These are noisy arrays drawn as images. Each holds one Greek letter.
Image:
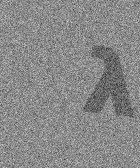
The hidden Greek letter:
lambda
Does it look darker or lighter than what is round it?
darker
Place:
middle right
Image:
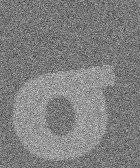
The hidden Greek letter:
sigma
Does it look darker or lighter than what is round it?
lighter
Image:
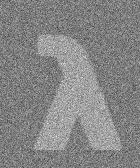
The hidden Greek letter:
lambda
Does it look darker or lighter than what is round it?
lighter
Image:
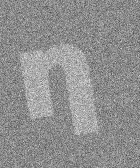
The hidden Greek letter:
eta
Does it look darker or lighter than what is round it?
lighter
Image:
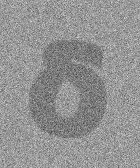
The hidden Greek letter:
delta
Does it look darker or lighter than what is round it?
darker
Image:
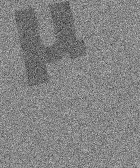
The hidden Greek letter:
mu
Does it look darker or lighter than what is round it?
darker
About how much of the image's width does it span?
half
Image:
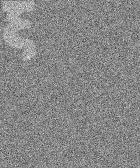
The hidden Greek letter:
xi
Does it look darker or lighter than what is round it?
lighter
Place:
top left
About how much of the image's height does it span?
a third
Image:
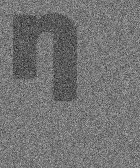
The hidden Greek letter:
eta
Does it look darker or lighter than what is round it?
darker
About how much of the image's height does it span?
half
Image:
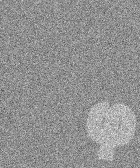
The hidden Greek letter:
phi
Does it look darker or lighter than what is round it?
lighter
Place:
bottom right
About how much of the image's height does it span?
a third
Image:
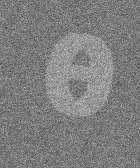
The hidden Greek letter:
theta
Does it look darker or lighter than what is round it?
lighter
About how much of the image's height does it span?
half
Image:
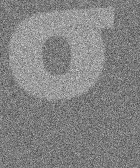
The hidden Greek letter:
sigma
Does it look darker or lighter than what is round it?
lighter
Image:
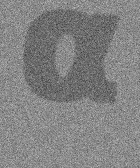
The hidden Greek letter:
alpha
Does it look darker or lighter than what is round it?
darker
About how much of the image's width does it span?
two thirds
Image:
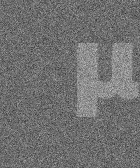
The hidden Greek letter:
mu
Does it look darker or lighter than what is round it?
lighter
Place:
middle right
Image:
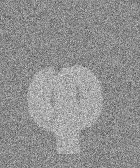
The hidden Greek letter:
phi
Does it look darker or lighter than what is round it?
lighter
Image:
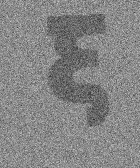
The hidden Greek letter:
xi
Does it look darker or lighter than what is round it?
darker
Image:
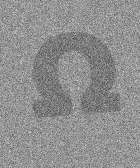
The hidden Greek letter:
omega
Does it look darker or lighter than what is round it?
darker
